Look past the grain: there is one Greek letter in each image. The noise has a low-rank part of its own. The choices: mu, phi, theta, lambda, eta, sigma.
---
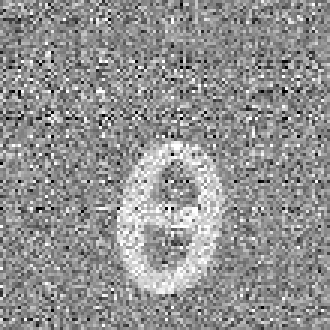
theta
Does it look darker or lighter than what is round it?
lighter
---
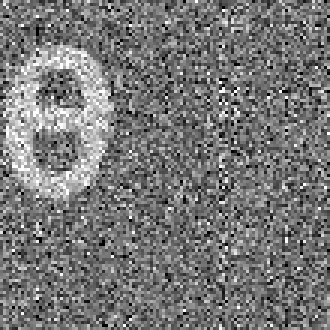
theta
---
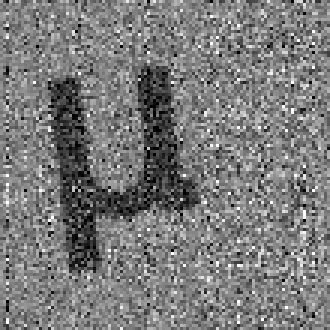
mu
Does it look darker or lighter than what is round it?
darker
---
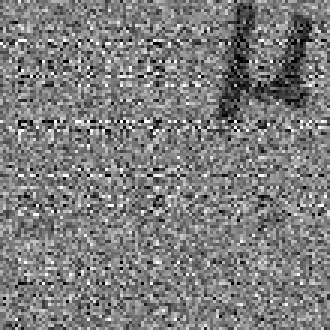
mu
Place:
top right
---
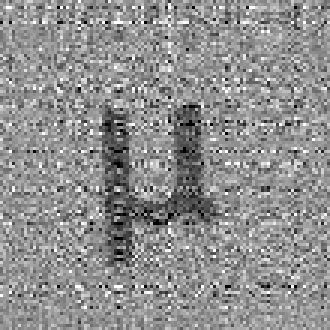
mu
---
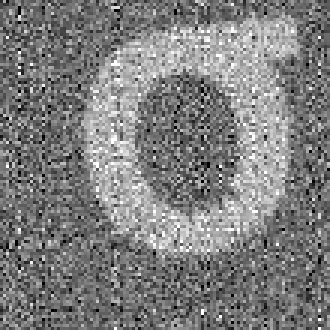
sigma
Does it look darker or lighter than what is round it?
lighter
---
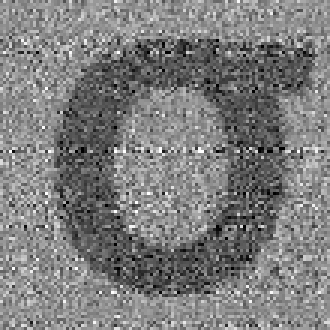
sigma
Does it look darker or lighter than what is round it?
darker
